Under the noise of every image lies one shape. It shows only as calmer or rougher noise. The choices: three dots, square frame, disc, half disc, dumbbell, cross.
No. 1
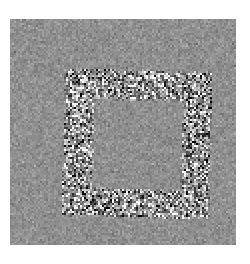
square frame
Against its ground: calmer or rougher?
rougher
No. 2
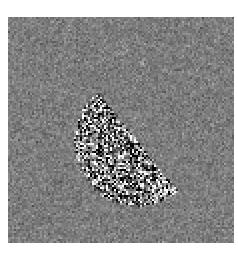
half disc
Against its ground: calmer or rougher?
rougher
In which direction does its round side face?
down and left
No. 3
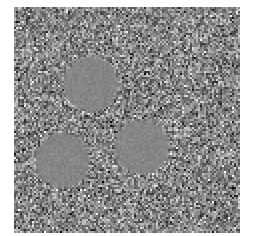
three dots
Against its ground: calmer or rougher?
calmer
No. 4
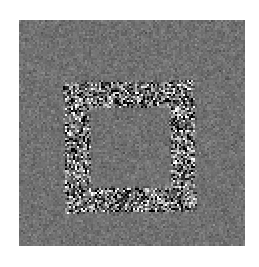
square frame
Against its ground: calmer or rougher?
rougher
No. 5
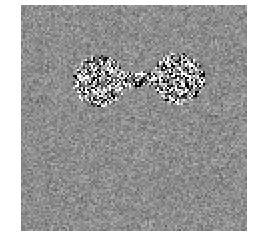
dumbbell
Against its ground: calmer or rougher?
rougher
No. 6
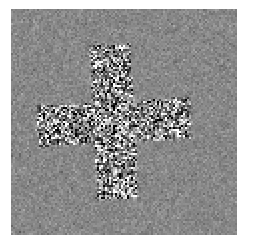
cross
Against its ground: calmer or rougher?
rougher
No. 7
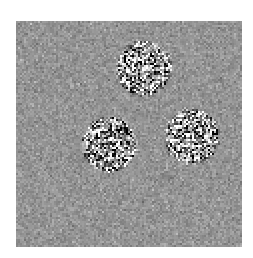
three dots
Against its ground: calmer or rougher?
rougher
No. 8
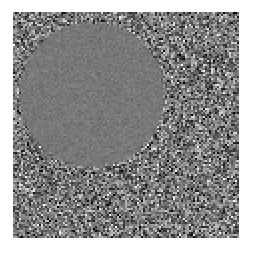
disc
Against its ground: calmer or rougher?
calmer
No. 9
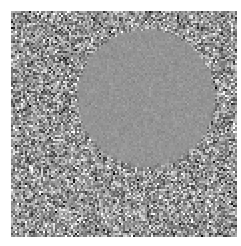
disc
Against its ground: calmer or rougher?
calmer
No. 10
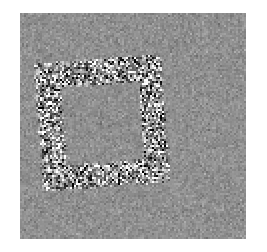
square frame
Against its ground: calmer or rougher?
rougher
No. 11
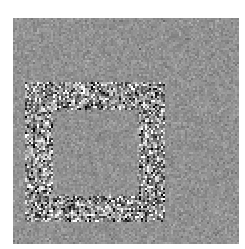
square frame
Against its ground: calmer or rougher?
rougher
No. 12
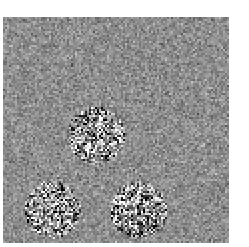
three dots
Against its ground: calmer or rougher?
rougher
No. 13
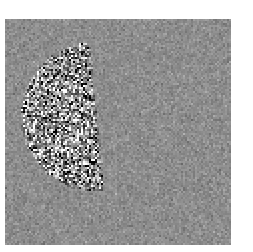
half disc
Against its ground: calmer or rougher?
rougher
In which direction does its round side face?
left
